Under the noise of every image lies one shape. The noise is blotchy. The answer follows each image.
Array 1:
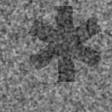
dark asterisk
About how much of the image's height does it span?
two thirds
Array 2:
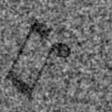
dark pair of musical notes
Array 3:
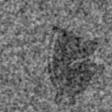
dark chess knight
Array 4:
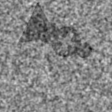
dark chess bishop
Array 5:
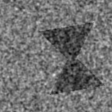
dark bow tie
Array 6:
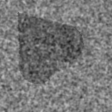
dark heart
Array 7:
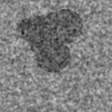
dark heart
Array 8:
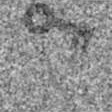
dark key
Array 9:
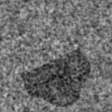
dark cloud
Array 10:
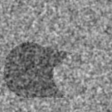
dark cat's head
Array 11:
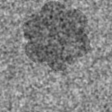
dark flower
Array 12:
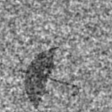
dark umbrella
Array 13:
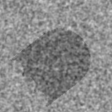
dark ghost
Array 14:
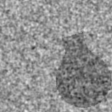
dark light bulb
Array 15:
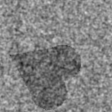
dark heart
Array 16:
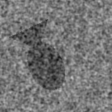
dark fish
